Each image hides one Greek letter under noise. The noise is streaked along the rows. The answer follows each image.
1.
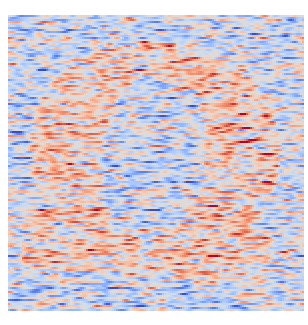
red omega
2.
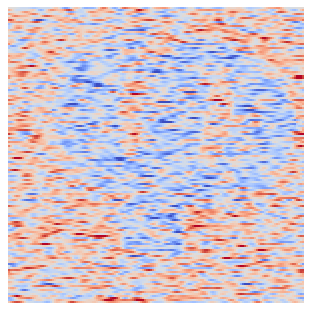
blue phi
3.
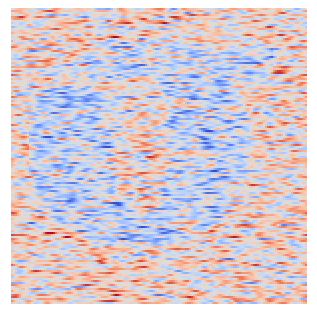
blue sigma
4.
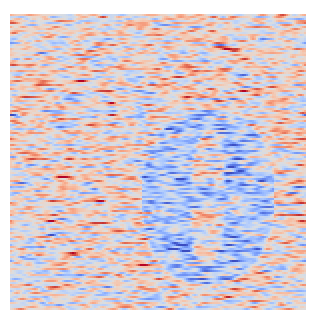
blue theta
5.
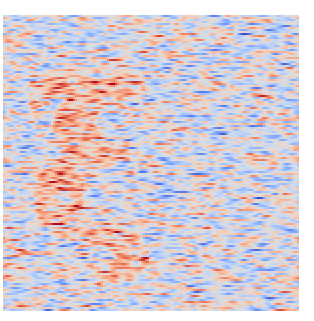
red xi
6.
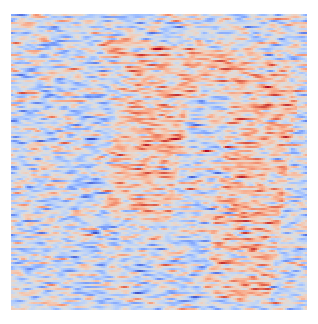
red eta
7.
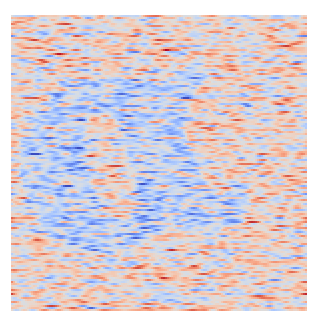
blue alpha
